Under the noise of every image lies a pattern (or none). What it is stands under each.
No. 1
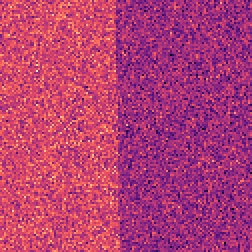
a sharp edge
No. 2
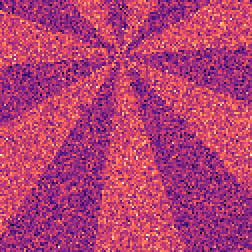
spokes from one point
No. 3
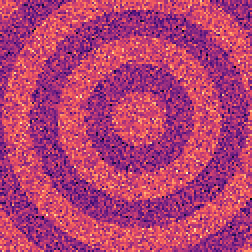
rings round one point
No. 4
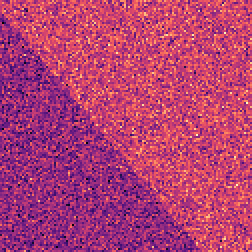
a sharp edge
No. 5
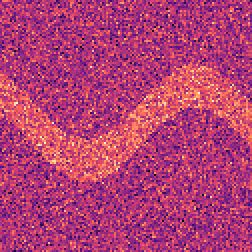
a wavy band
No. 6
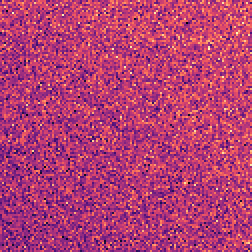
a smooth slope
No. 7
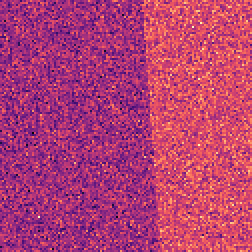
a sharp edge
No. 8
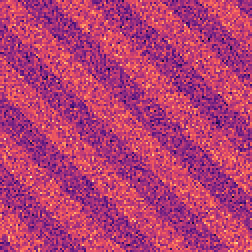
diagonal stripes
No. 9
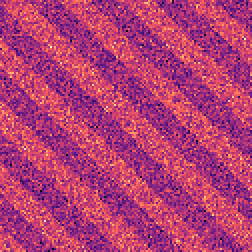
diagonal stripes
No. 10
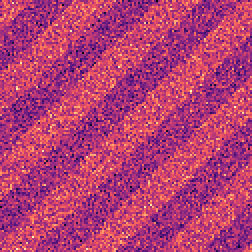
diagonal stripes
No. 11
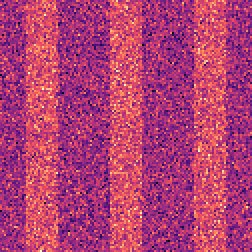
vertical stripes
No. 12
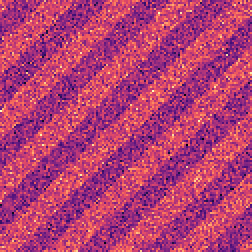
diagonal stripes
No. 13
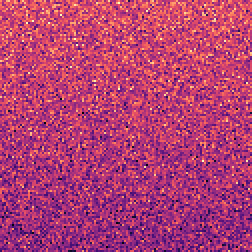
a smooth slope
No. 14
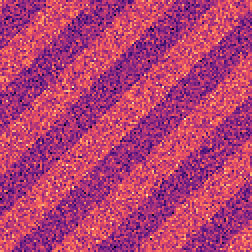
diagonal stripes
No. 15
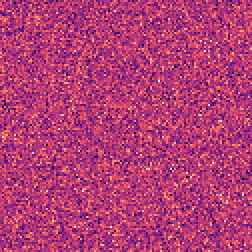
only noise
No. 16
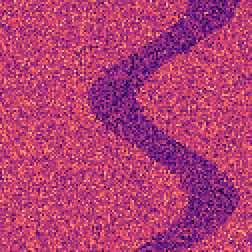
a wavy band
